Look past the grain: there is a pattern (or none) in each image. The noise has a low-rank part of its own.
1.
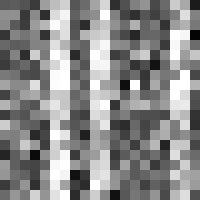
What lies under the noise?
bands of columns
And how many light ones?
3
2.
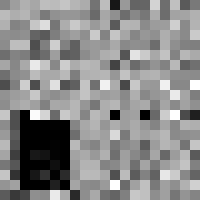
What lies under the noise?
one block
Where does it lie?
bottom left
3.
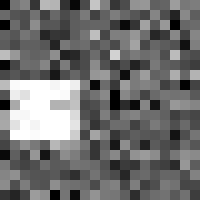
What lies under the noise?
one block
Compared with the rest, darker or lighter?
lighter
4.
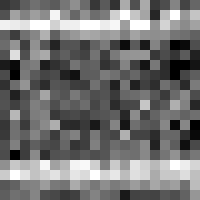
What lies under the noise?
bands of rows
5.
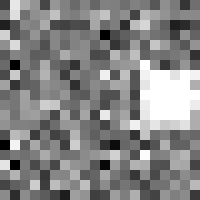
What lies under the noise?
one block
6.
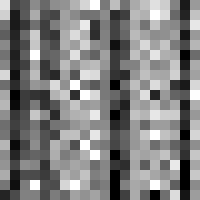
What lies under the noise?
bands of columns
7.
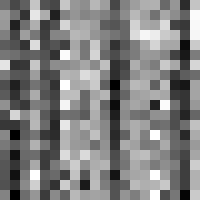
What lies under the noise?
bands of columns
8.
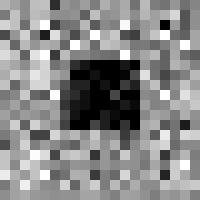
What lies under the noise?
one block
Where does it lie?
centre
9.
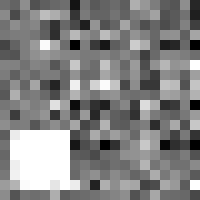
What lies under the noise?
one block
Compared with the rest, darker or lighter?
lighter
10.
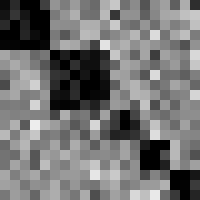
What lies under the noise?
blocks along the diagonal
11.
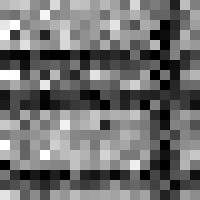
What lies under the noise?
bands of rows crossing bands of columns
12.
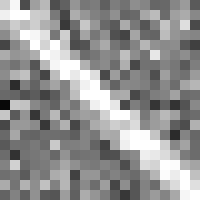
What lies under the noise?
a diagonal band
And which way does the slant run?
top left to bottom right
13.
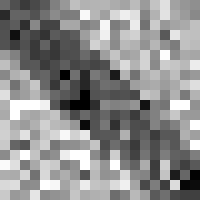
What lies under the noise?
a diagonal band
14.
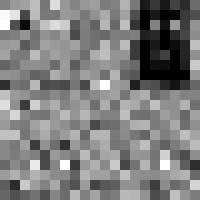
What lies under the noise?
one block
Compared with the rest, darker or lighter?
darker
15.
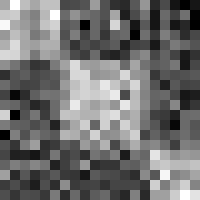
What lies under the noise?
blocks along the diagonal
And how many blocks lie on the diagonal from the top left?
3
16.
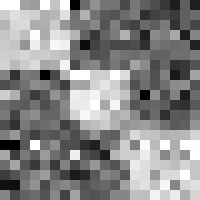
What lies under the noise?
blocks along the diagonal
